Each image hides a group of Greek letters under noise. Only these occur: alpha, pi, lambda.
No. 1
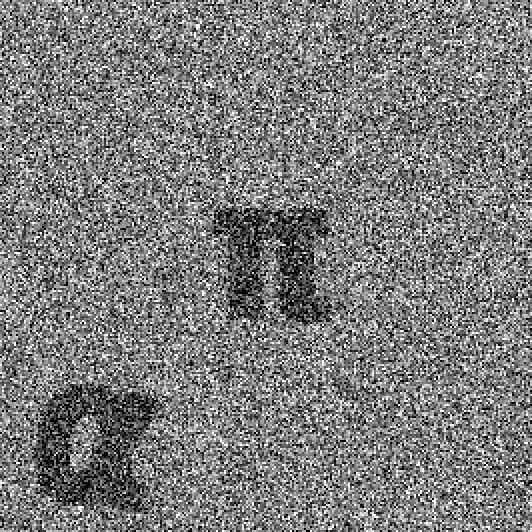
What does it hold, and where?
centre: dark pi; bottom left: dark alpha
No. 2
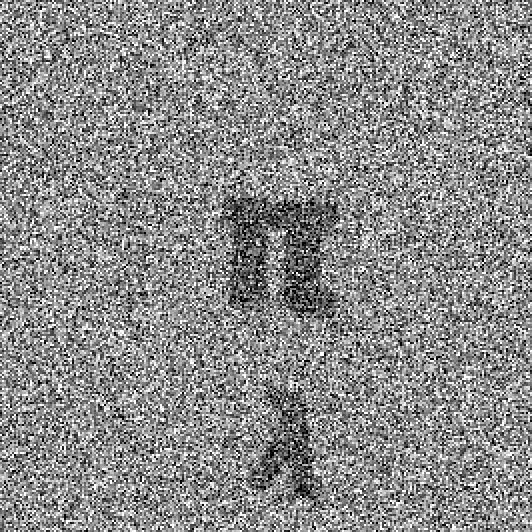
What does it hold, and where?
centre: dark pi; bottom middle: dark lambda
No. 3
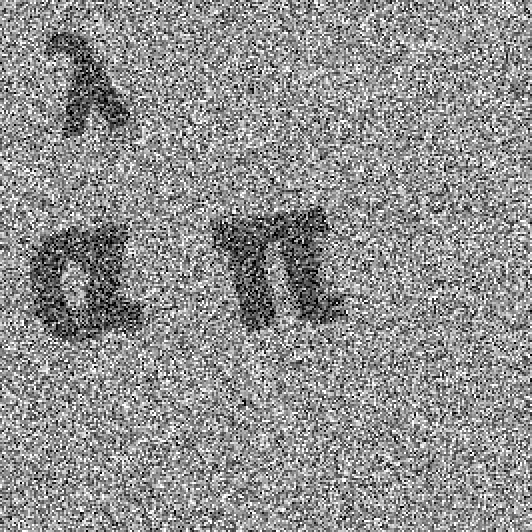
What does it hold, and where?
top left: dark lambda; middle left: dark alpha; centre: dark pi
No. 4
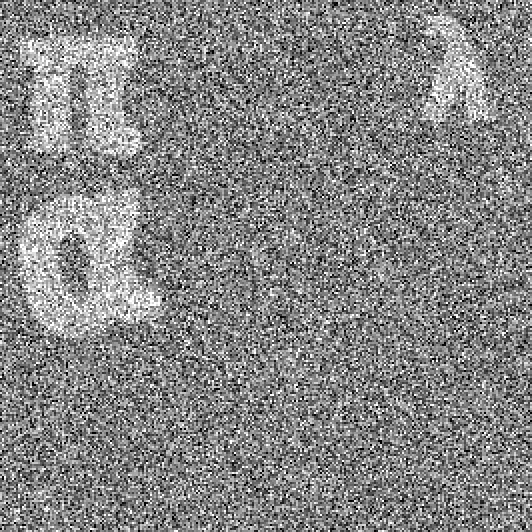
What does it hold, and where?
top left: light pi; top right: light lambda; middle left: light alpha
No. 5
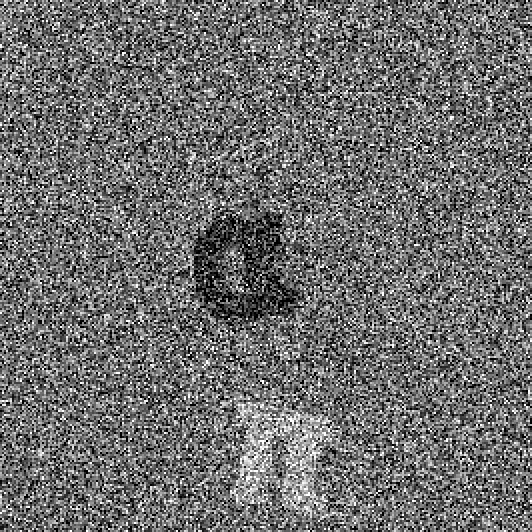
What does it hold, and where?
centre: dark alpha; bottom middle: light pi
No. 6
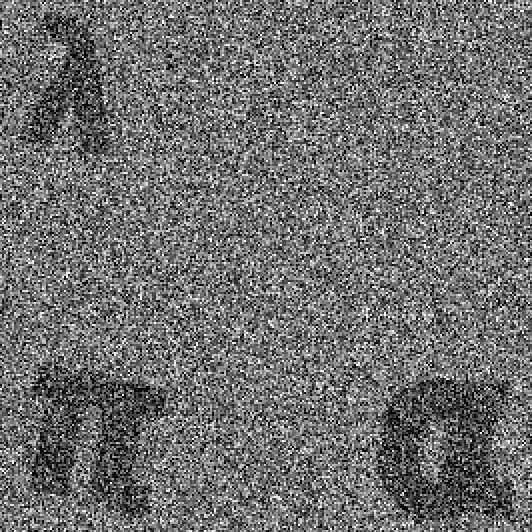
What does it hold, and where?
top left: dark lambda; bottom left: dark pi; bottom right: dark alpha
